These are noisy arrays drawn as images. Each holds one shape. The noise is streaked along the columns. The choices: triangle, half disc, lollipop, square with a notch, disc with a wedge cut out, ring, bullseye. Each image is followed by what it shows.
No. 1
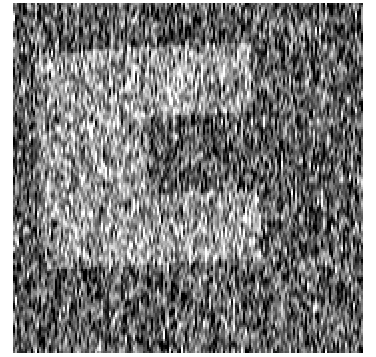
square with a notch
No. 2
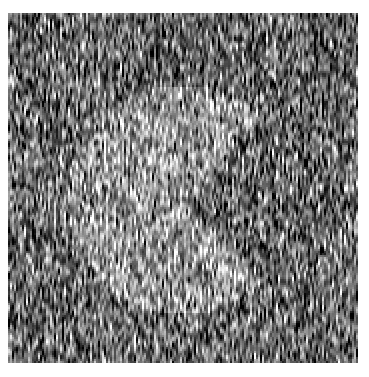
disc with a wedge cut out
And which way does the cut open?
right
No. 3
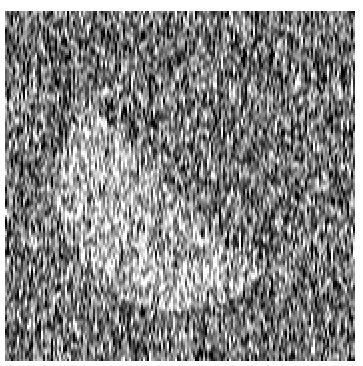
half disc
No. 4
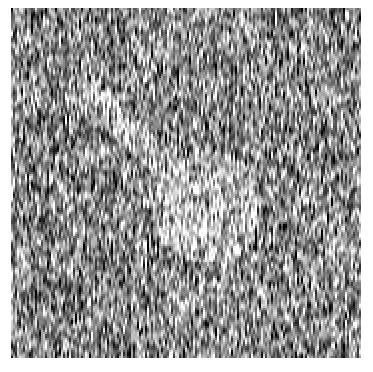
lollipop
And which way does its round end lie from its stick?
down and right
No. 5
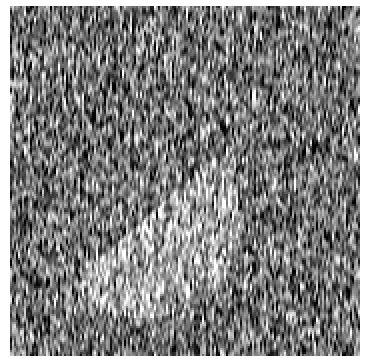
half disc
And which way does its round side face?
down and right
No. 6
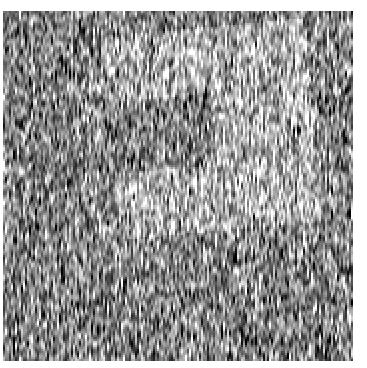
square with a notch
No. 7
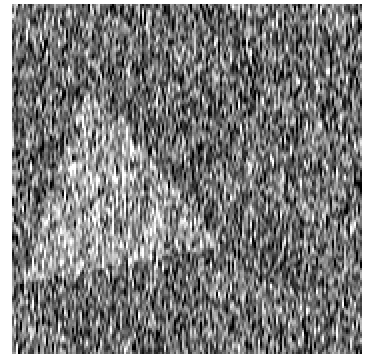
triangle
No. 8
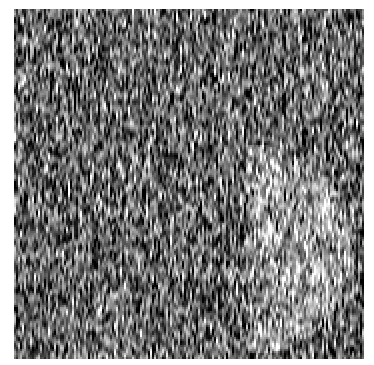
half disc
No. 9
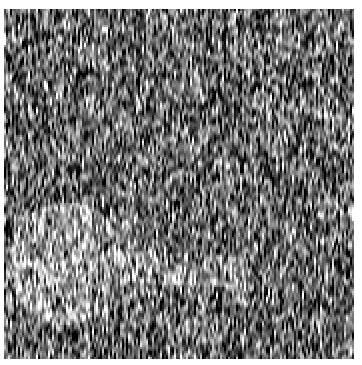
lollipop
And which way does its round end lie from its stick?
left
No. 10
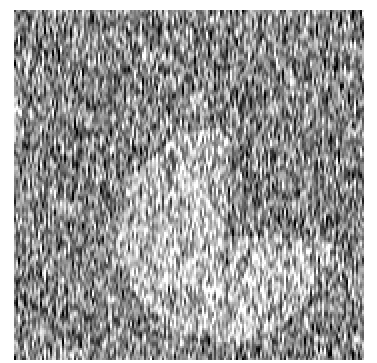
disc with a wedge cut out
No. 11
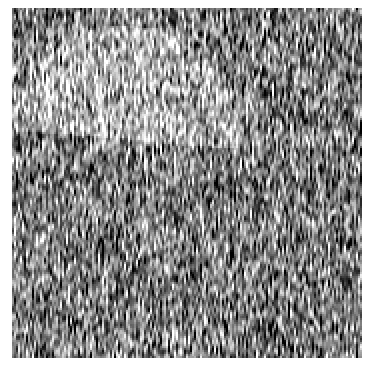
half disc
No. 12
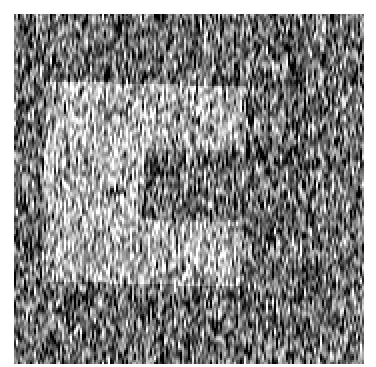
square with a notch
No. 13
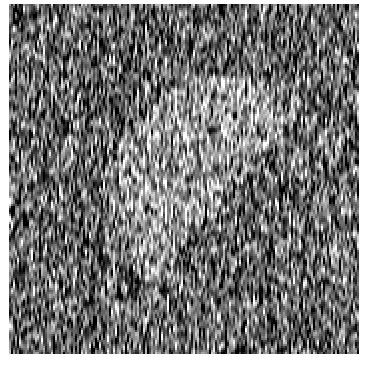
half disc
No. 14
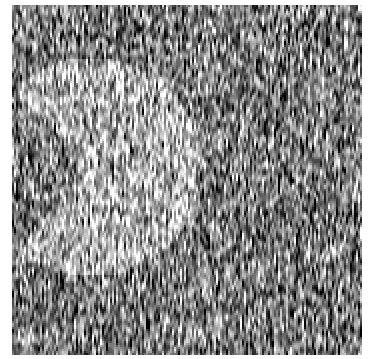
disc with a wedge cut out
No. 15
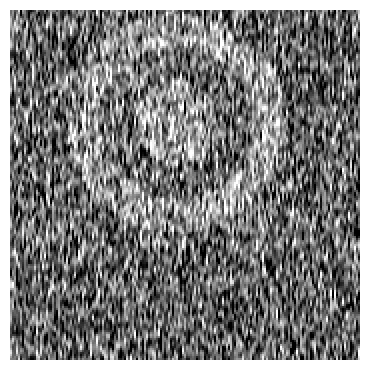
bullseye
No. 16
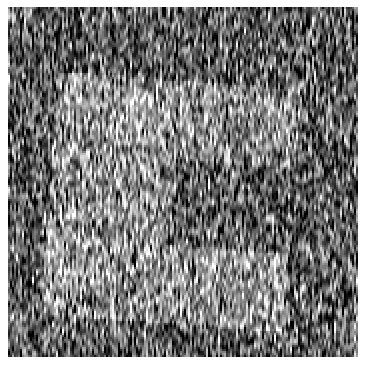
square with a notch
